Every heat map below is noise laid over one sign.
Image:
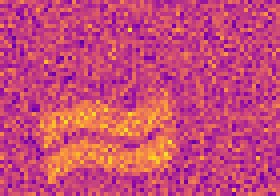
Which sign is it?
approximately sign
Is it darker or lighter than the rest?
lighter
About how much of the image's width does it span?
half
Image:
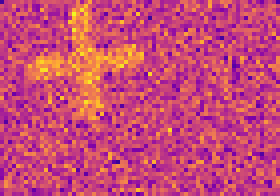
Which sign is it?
plus sign
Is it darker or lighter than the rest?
lighter
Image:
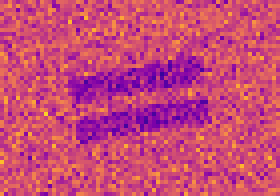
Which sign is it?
equals sign
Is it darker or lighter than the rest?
darker
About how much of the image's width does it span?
half
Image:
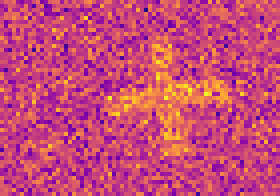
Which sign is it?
plus sign
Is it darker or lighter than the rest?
lighter
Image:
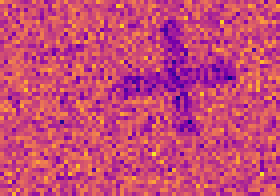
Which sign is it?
plus sign
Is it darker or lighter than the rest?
darker
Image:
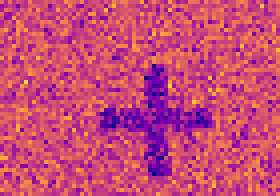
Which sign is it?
plus sign
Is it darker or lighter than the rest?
darker
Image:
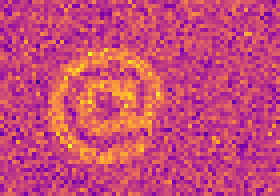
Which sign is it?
at sign
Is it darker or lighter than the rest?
lighter
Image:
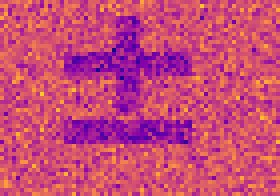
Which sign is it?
plus-minus sign
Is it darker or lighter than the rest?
darker
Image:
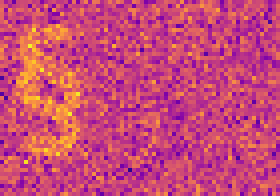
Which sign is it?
section sign
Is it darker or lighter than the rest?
lighter
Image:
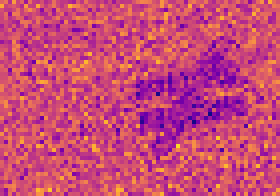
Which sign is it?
not-equal sign
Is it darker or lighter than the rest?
darker
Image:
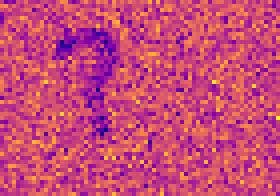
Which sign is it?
question mark
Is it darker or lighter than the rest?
darker
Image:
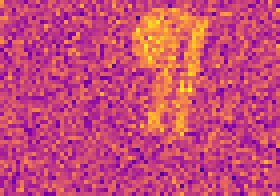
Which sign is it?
pilcrow
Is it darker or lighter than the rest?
lighter
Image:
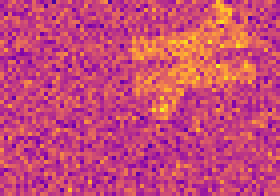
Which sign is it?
not-equal sign
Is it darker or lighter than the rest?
lighter
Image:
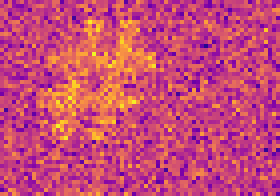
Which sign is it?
hash sign
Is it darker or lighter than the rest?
lighter
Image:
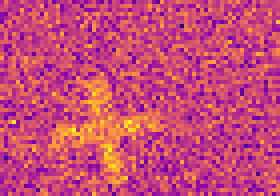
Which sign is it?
plus sign
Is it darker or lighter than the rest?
lighter
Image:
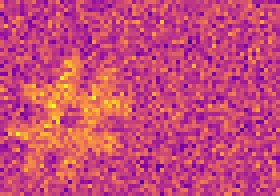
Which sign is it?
hash sign
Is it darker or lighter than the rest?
lighter
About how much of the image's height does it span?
two thirds
